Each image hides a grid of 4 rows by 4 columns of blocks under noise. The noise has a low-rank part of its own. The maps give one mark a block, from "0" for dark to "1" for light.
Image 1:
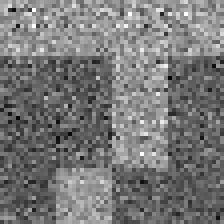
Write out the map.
1 1 1 1
0 0 1 0
0 0 1 0
0 1 0 0
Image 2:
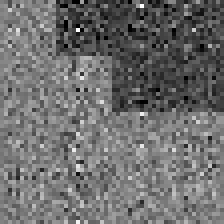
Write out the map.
1 0 0 0
1 1 0 0
1 1 1 1
1 1 1 1
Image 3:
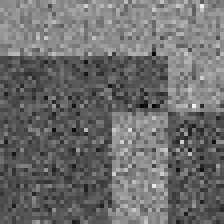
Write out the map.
1 1 1 1
0 0 0 1
0 0 1 0
0 0 1 0
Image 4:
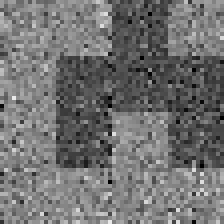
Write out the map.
1 1 0 1
1 0 0 0
1 0 1 0
1 1 1 1
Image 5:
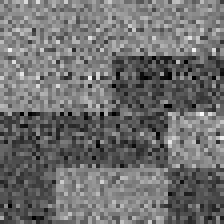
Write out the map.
1 1 1 1
1 1 0 0
0 0 0 1
0 1 1 0
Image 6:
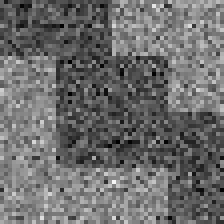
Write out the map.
0 0 1 1
1 0 0 1
1 0 0 0
1 1 1 0
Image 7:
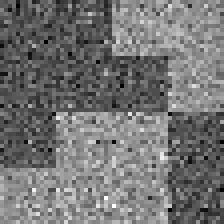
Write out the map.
0 0 1 1
0 0 0 1
0 1 1 0
1 1 1 0
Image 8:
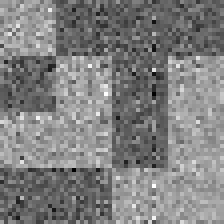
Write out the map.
1 0 0 0
0 1 0 1
1 1 0 1
0 0 1 1
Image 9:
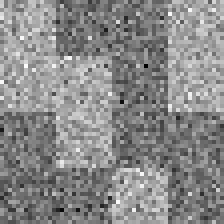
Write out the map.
1 0 0 1
1 1 0 1
0 1 0 0
0 0 1 0
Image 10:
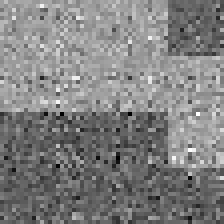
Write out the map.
1 1 1 0
1 1 1 1
0 0 0 1
0 0 0 0
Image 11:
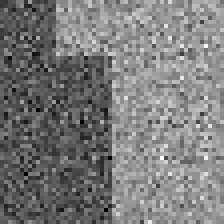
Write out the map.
0 1 1 1
0 0 1 1
0 0 1 1
0 0 1 1
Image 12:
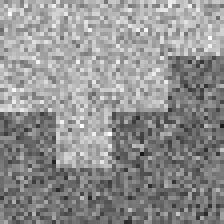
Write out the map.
1 1 1 1
1 1 1 0
0 1 0 0
0 0 0 0
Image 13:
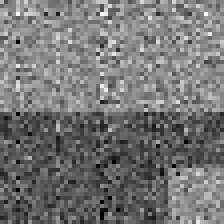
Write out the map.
1 1 1 1
1 1 1 1
0 0 0 0
0 0 0 1
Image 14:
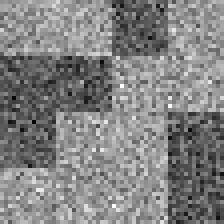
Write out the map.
1 1 0 1
0 0 1 1
0 1 1 0
1 1 1 0
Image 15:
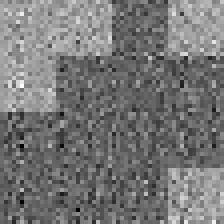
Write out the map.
1 1 0 1
1 0 0 0
0 0 0 0
0 0 0 1
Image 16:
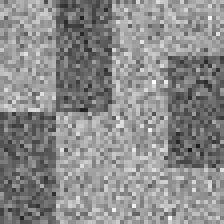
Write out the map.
1 0 1 1
1 0 1 0
0 1 1 0
0 1 1 1
